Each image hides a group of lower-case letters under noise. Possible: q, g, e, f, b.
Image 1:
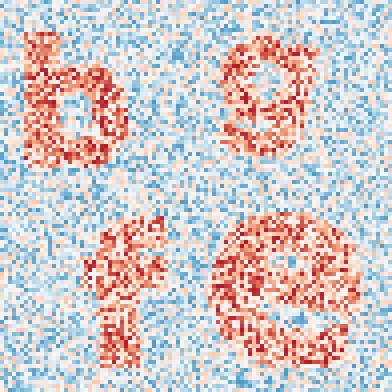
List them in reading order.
top left: b; top right: g; bottom left: f; bottom right: e
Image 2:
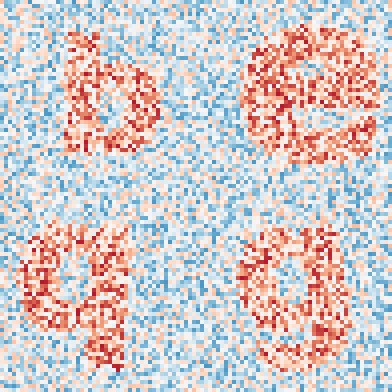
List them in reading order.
top left: b; top right: e; bottom left: q; bottom right: g
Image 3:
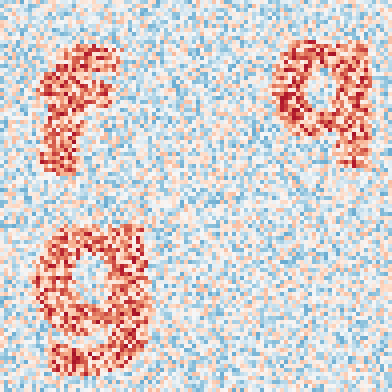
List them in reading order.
top left: f; top right: q; bottom left: g
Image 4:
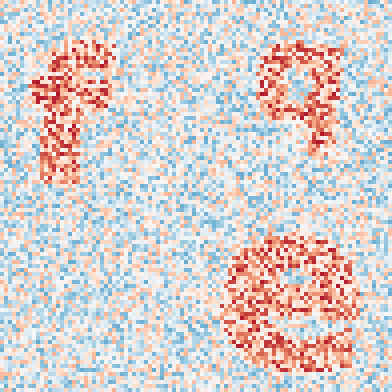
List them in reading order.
top left: f; top right: q; bottom right: e
